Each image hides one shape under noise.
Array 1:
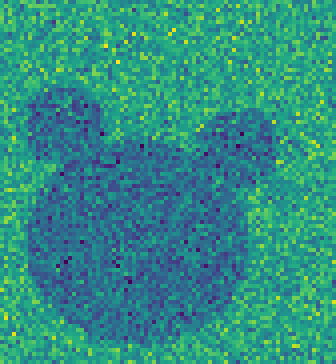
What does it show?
dark bear's head
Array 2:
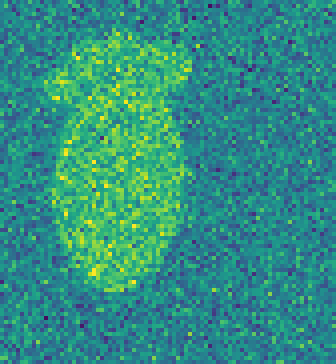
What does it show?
light footprint
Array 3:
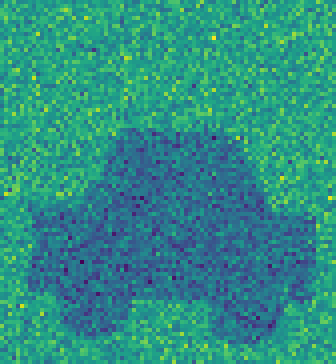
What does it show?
dark car
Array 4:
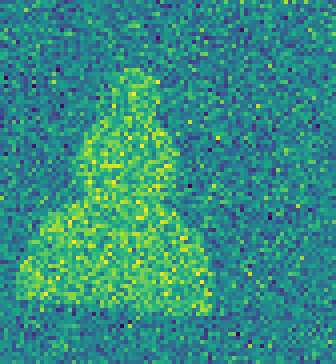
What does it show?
light chess pawn
